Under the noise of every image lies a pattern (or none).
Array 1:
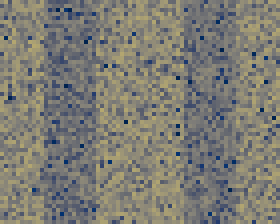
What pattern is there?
vertical stripes
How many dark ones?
2
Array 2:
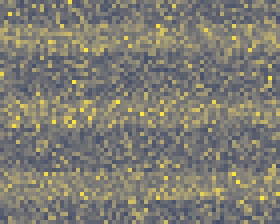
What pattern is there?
horizontal stripes
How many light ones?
3
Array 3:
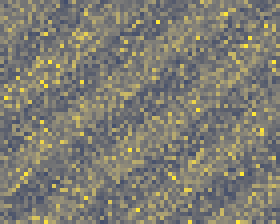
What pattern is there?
diagonal stripes
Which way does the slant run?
bottom left to top right
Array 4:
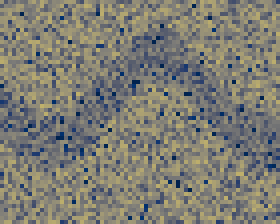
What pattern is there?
a wavy band
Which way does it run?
left to right
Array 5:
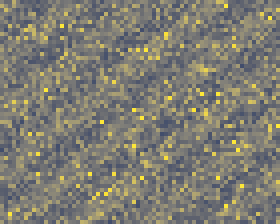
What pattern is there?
diagonal stripes
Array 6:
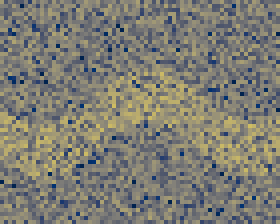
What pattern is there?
a wavy band
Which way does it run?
left to right
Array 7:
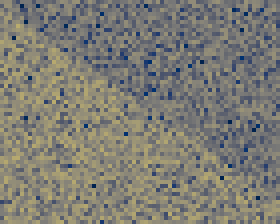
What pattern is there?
a sharp edge
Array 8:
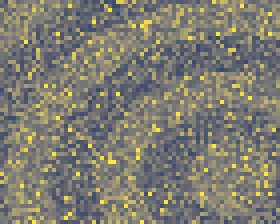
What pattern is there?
rings round one point
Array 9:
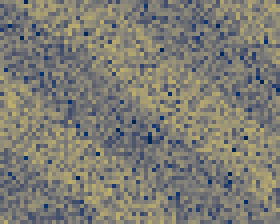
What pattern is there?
diagonal stripes
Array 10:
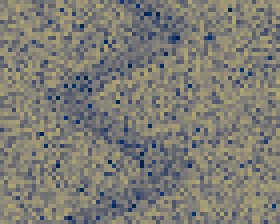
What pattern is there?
a wavy band
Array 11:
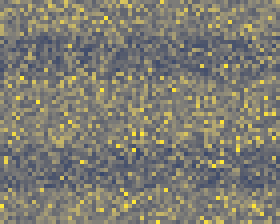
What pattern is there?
horizontal stripes
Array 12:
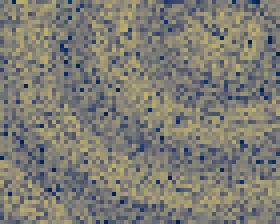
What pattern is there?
rings round one point
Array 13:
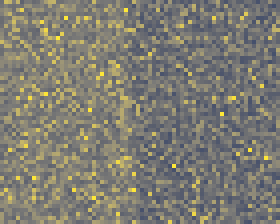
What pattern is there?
a sharp edge
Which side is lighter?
left
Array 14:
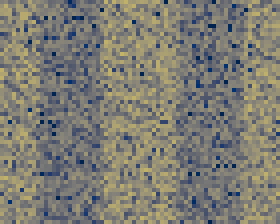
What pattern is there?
vertical stripes
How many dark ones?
2
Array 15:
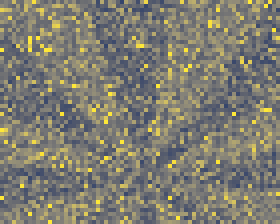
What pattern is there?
spokes from one point
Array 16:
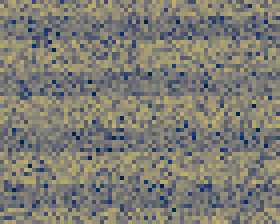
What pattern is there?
horizontal stripes
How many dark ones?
4
